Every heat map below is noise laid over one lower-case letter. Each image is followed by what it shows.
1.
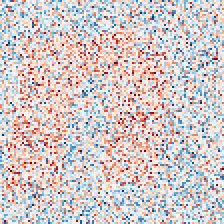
red n
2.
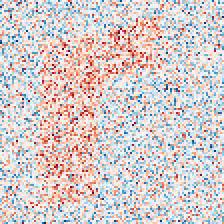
red r
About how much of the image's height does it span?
nearly all
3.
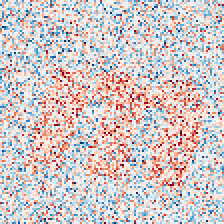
red m
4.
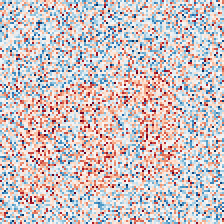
red m
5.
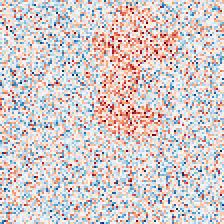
red t
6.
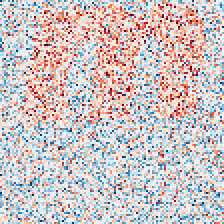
red m
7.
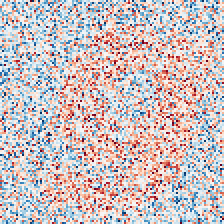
red g
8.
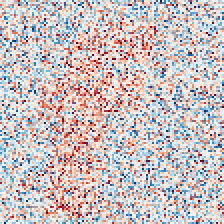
red f
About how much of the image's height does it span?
nearly all
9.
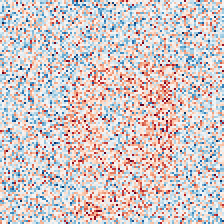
red g
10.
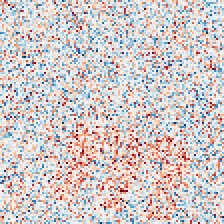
red m
